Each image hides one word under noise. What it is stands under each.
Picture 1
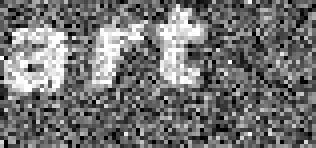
art
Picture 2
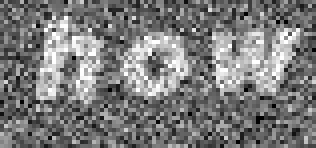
how
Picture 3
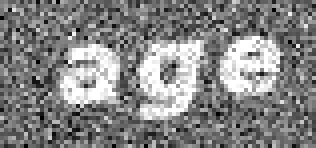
age
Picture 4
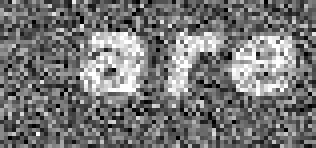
are
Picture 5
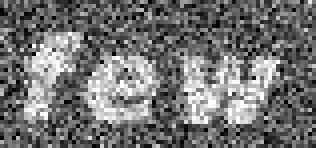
few
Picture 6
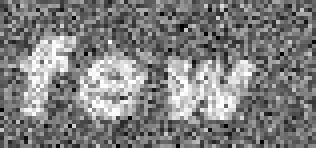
few
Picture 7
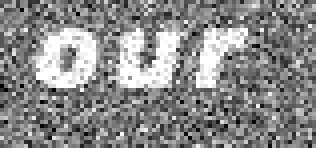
our
